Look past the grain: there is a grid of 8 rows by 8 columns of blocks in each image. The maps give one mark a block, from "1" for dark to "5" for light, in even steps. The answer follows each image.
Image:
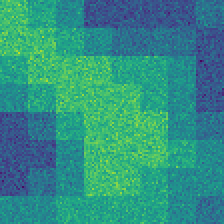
5 4 3 1 1 1 1 2
5 5 4 3 2 2 2 1
4 5 5 5 4 4 3 1
3 4 5 5 5 4 3 1
1 2 4 5 5 5 3 2
1 1 3 5 5 5 4 3
1 2 3 5 5 4 3 3
3 3 4 4 4 4 3 2
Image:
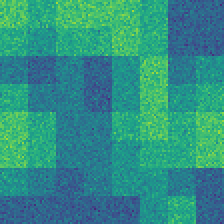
5 4 5 5 5 4 1 1
4 3 4 4 5 4 1 1
2 1 2 1 3 5 2 3
4 2 2 1 3 5 3 4
5 4 2 2 4 5 4 5
5 4 2 2 3 4 4 5
3 2 1 2 3 3 2 1
1 1 1 1 1 3 4 1
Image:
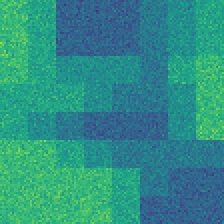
5 4 1 1 1 2 3 4
5 4 1 1 1 2 3 4
5 4 3 3 3 2 4 5
4 4 4 3 2 2 3 5
4 3 2 1 1 1 3 5
5 5 4 3 2 2 2 2
5 5 5 5 4 2 1 1
5 5 5 5 4 1 1 1
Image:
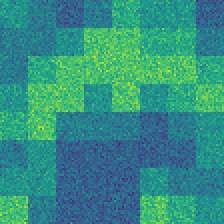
3 2 1 2 4 3 3 1
2 2 3 5 5 4 4 2
2 4 5 5 5 5 5 4
3 5 5 3 5 3 4 5
4 5 2 2 2 1 2 3
2 3 1 1 1 1 1 3
3 3 1 1 1 3 2 2
5 2 1 1 1 5 4 3
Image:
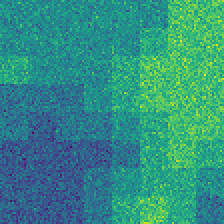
3 3 3 3 3 3 5 5
3 3 3 3 3 4 5 5
4 3 3 3 4 5 5 5
2 2 2 3 4 5 5 5
2 1 2 2 3 4 5 5
1 1 1 1 2 4 5 4
1 1 1 2 3 4 4 3
1 1 1 2 4 5 4 2
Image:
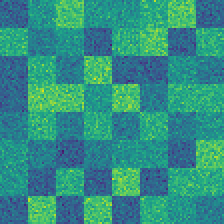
1 3 5 3 3 4 5 1
4 2 3 1 4 5 1 4
1 4 2 5 1 1 3 2
1 5 5 3 5 2 4 4
2 4 2 4 2 4 2 3
3 2 1 2 3 3 1 5
3 1 4 1 5 1 4 4
1 5 1 5 1 4 3 2
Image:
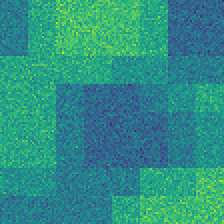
2 4 5 5 5 4 1 1
2 4 5 5 5 4 1 1
4 4 4 4 3 3 2 2
4 4 2 1 1 2 3 4
4 4 2 1 1 1 2 3
4 4 2 1 1 1 2 3
3 3 2 2 2 4 4 5
2 2 2 2 4 5 5 5
